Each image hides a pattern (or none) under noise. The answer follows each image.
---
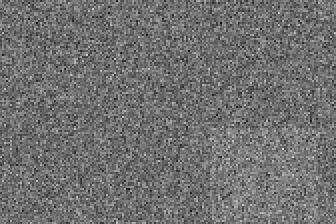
one block
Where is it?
bottom right
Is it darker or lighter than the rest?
lighter
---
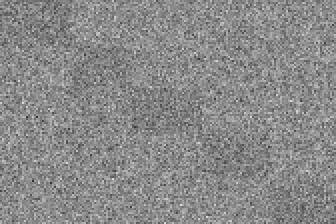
blocks along the diagonal
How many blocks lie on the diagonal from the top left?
5
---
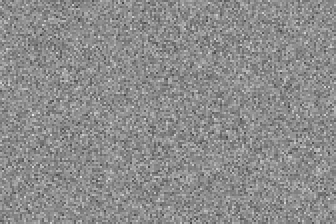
only noise
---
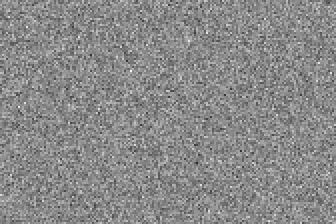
only noise
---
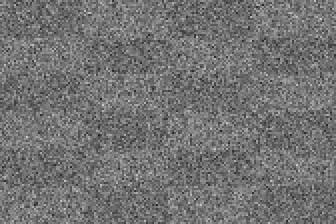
a checkerboard
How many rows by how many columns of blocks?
6 by 4
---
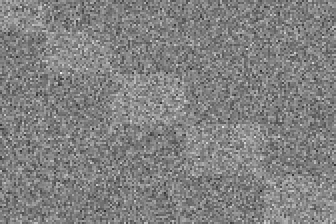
blocks along the diagonal
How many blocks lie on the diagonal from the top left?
5
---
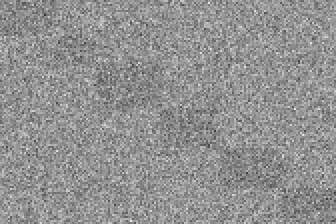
blocks along the diagonal
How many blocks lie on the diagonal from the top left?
6
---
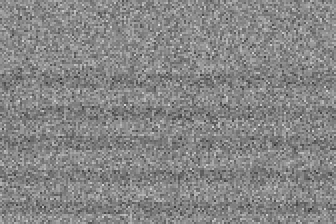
bands of rows
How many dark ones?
5
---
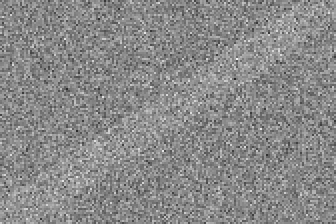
a diagonal band
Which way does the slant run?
bottom left to top right
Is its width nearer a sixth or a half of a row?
a sixth
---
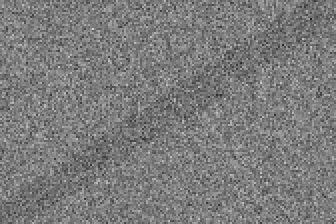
a diagonal band
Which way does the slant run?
bottom left to top right
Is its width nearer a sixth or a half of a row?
a sixth
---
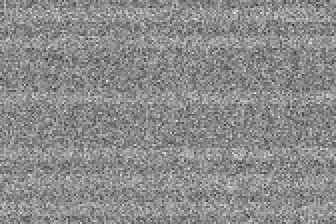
bands of rows
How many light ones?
6
